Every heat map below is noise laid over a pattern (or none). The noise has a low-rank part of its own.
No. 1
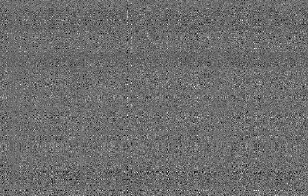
bands of rows
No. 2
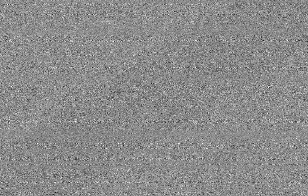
a diagonal band
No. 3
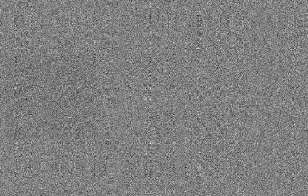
one block
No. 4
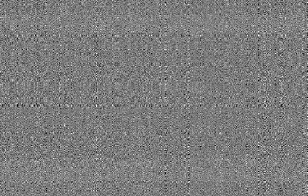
bands of rows
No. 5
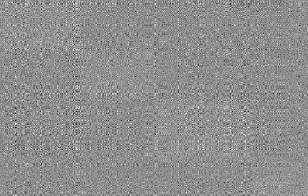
blocks along the diagonal
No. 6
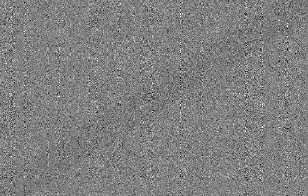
a diagonal band
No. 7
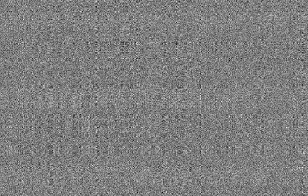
bands of rows
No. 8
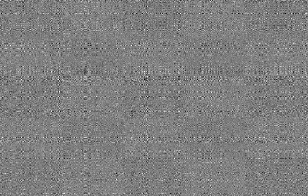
a checkerboard
